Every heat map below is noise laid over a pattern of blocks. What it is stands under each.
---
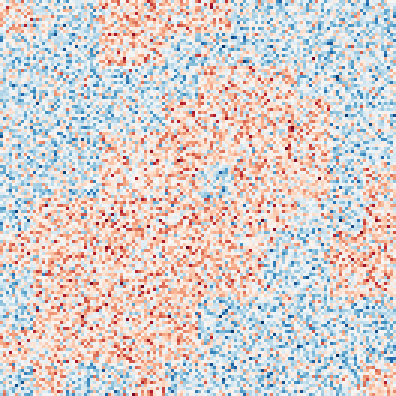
mirrored about the diagonal from the bottom left
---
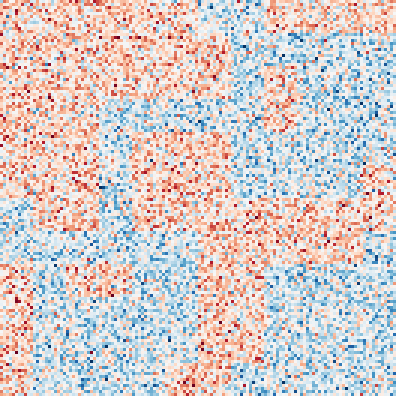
mirrored about the diagonal from the top left
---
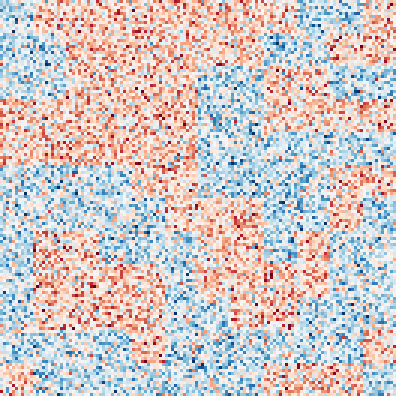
no symmetry
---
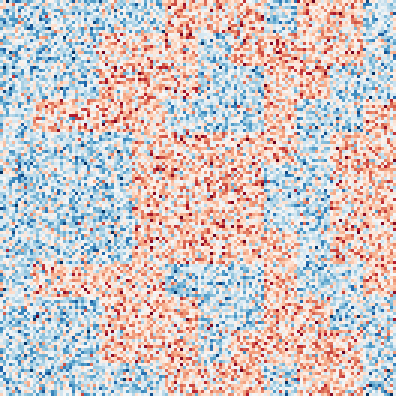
top and bottom mirror each other
